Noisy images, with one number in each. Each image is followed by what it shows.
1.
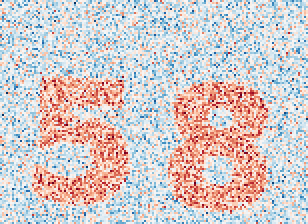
58
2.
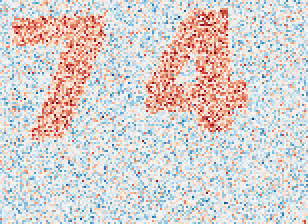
74
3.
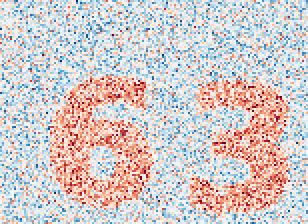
63
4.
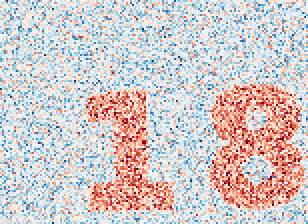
18
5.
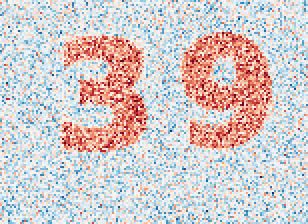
39
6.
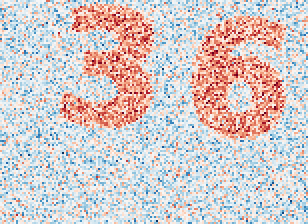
36
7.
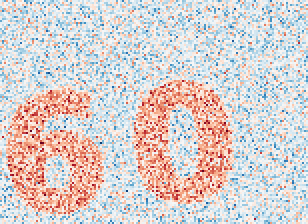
60
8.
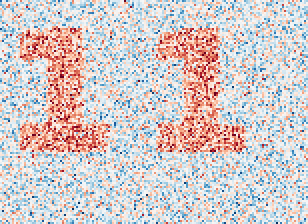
11
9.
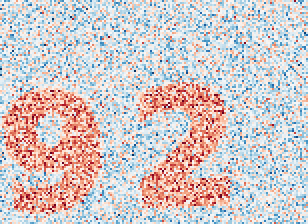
92
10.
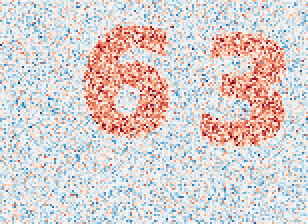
63
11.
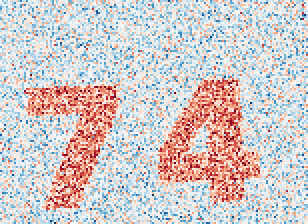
74
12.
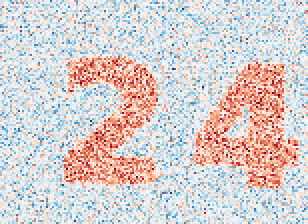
24
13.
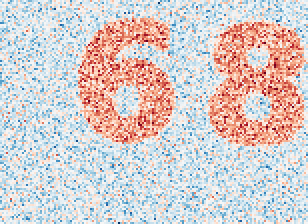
68
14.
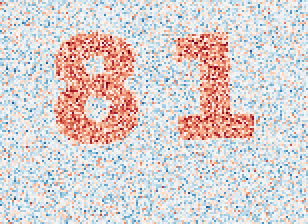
81
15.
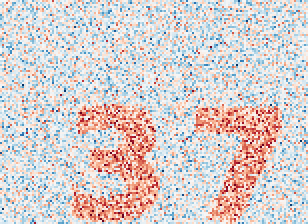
37
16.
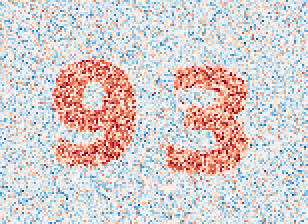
93
